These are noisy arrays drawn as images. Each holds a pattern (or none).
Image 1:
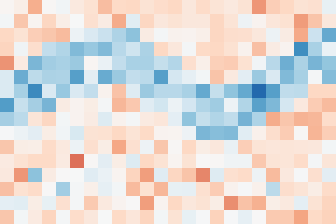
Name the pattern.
a wavy band
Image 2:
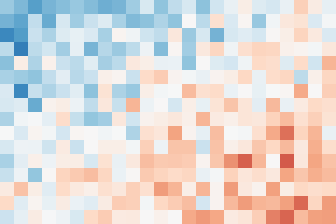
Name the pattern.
a smooth slope
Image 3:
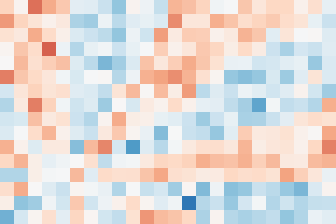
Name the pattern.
spokes from one point
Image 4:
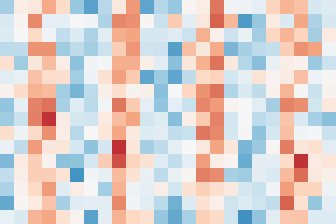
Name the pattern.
vertical stripes
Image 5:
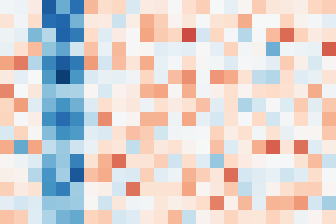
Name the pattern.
one vertical stripe
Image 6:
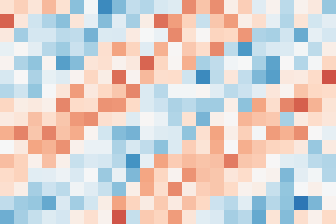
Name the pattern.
diagonal stripes
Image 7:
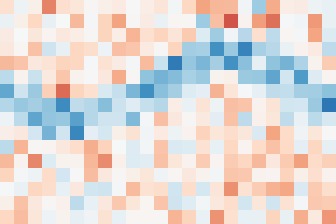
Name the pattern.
a wavy band
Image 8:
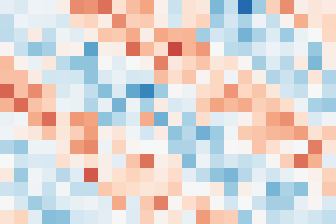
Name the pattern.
diagonal stripes
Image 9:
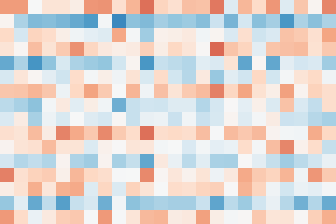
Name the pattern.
horizontal stripes
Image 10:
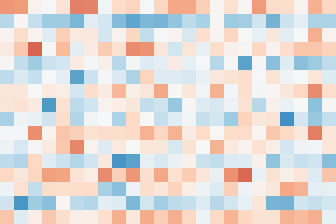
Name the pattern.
horizontal stripes
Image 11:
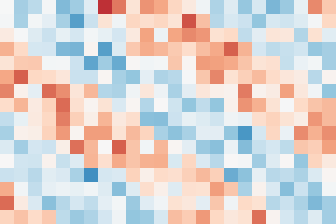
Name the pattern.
diagonal stripes
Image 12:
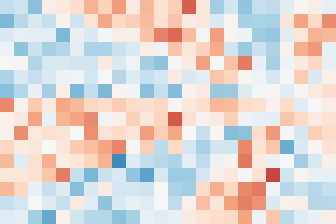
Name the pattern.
spokes from one point
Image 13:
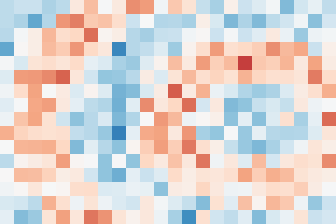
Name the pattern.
rings round one point
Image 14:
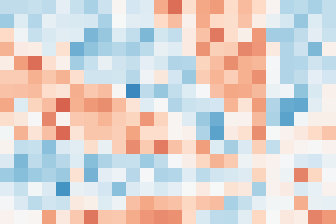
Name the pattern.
spokes from one point
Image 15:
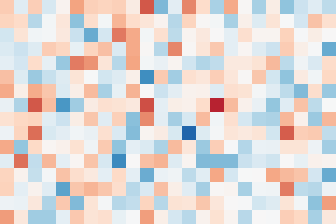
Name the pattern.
only noise
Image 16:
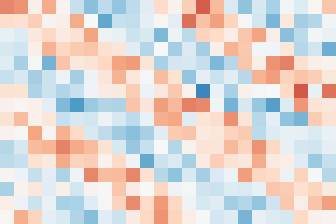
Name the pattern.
diagonal stripes
